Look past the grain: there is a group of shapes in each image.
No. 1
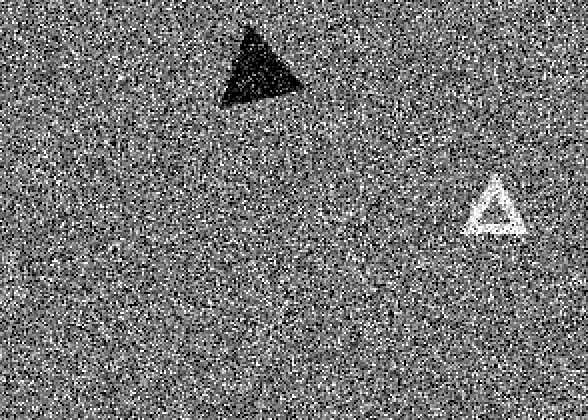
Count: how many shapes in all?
2
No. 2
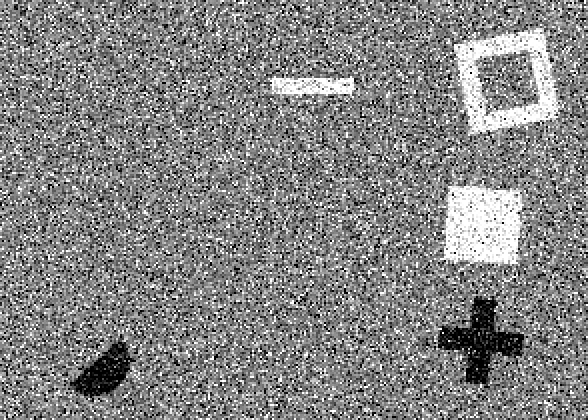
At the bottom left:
half disc
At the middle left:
nothing
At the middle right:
square
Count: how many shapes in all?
5
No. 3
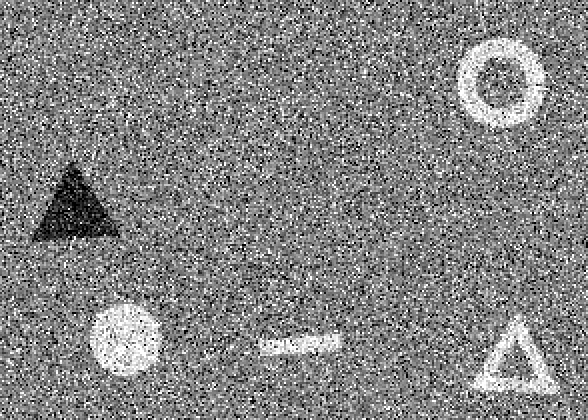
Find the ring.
top right
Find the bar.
bottom middle
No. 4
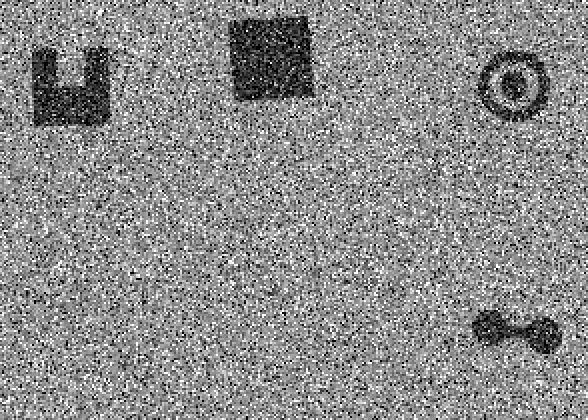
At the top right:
bullseye
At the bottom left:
nothing
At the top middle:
square
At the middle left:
nothing
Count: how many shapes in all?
4
